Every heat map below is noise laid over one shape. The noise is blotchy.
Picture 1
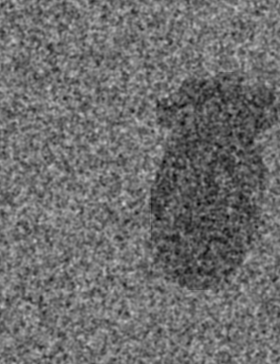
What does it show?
dark footprint
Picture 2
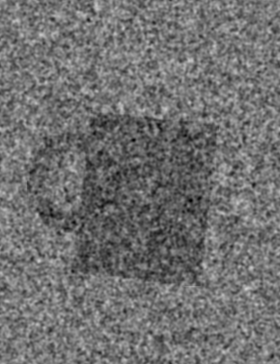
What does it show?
dark cup
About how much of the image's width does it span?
two thirds
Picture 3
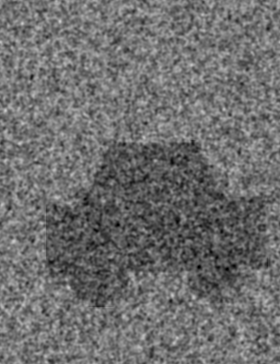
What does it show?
dark car
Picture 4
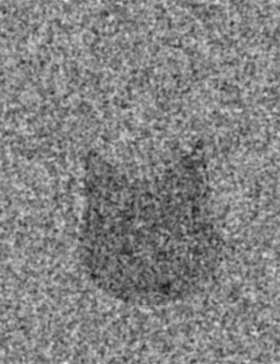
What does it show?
dark cat's head
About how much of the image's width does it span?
half
